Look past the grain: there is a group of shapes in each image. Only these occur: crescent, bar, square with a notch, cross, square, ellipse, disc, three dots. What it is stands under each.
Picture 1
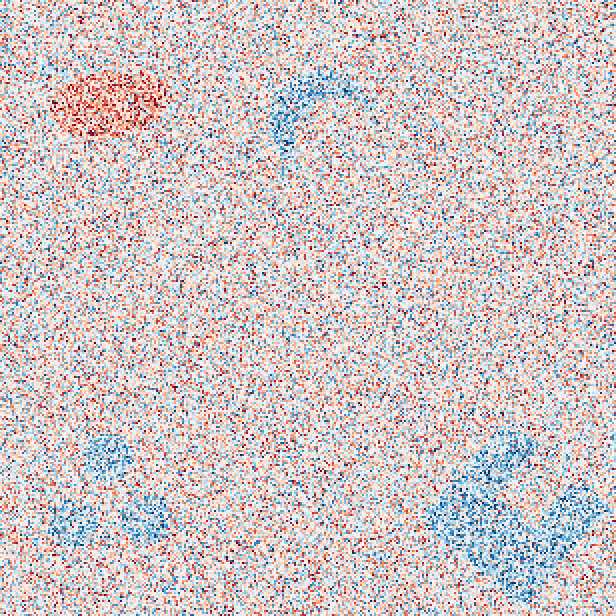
top left: red ellipse; top middle: blue crescent; bottom left: blue three dots; bottom right: blue square with a notch
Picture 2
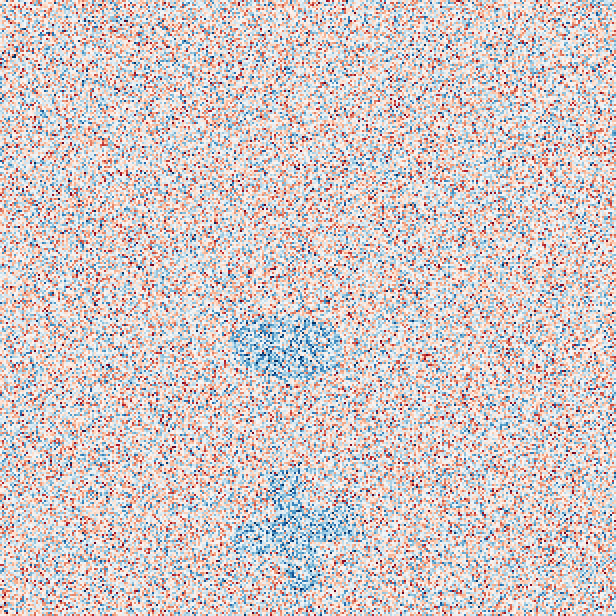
centre: blue ellipse; bottom middle: blue cross
